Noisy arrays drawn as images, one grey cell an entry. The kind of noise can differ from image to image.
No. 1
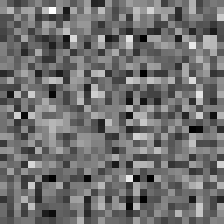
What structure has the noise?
low rank plus noise
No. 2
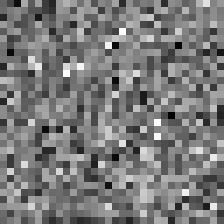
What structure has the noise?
independent entries
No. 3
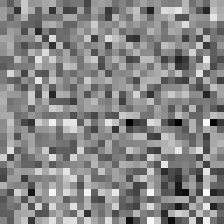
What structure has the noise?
low rank plus noise
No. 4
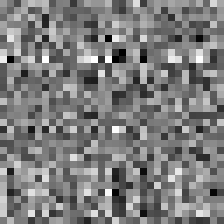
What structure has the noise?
low rank plus noise
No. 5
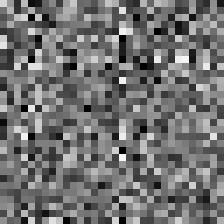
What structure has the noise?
low rank plus noise
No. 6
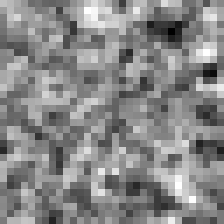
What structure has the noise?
blotchy
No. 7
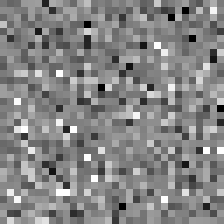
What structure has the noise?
heavy tails
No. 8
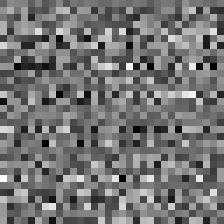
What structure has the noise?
rows of uneven size
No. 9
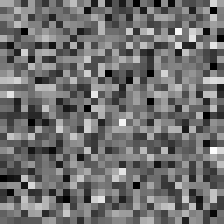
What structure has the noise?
low rank plus noise
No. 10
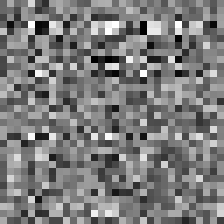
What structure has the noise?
low rank plus noise
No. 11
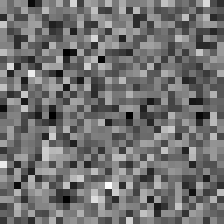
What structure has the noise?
independent entries
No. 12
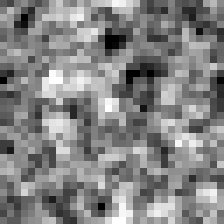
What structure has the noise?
blotchy
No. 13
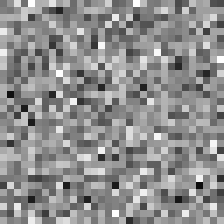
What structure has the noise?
independent entries
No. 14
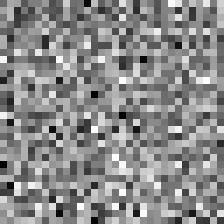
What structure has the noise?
low rank plus noise
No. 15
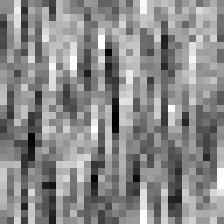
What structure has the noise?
streaked along the columns
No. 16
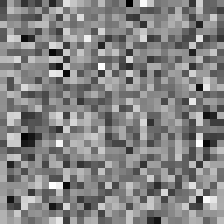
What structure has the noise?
low rank plus noise
